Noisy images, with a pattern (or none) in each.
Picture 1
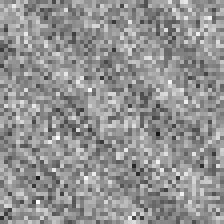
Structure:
diagonal stripes
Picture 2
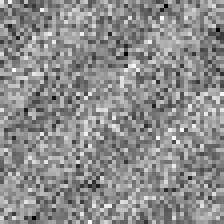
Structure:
diagonal stripes
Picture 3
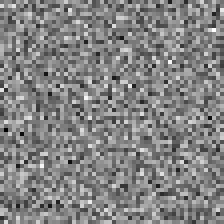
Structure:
only noise
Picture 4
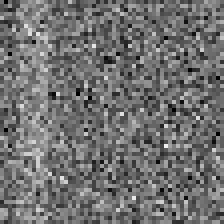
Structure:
one vertical stripe
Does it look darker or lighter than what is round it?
lighter
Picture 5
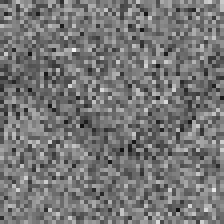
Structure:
a wavy band
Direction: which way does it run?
left to right
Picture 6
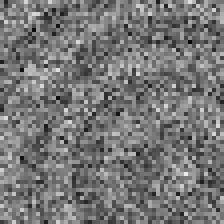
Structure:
rings round one point
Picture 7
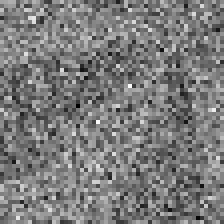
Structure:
spokes from one point
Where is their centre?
top right
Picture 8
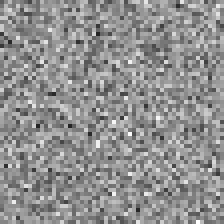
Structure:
only noise
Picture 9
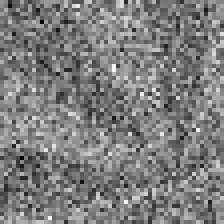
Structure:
spokes from one point
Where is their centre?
bottom right
